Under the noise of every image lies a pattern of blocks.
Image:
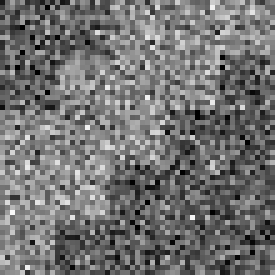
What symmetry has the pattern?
mirrored about the diagonal from the top left
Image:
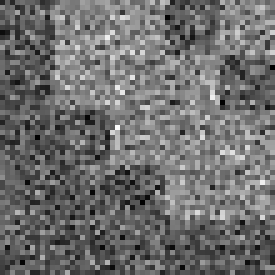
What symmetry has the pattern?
mirrored about the diagonal from the bottom left
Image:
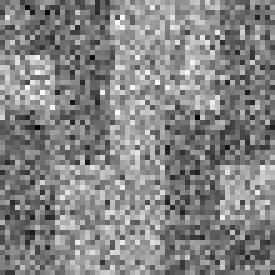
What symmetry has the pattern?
the same after a half turn
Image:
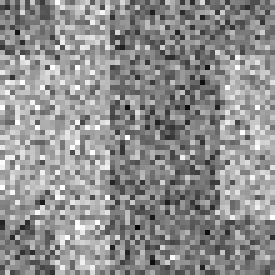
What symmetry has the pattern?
top and bottom mirror each other
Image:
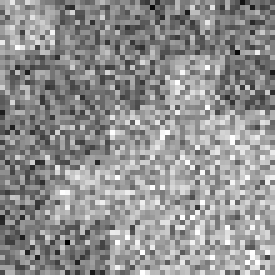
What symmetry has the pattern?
mirrored about the diagonal from the top left
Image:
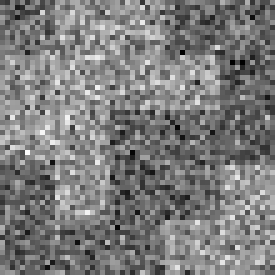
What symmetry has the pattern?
mirrored about the diagonal from the top left
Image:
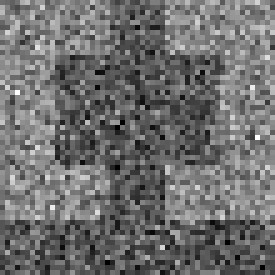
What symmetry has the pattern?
left and right mirror each other
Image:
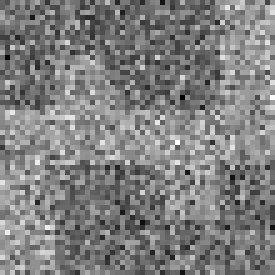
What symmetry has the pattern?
the same after a half turn
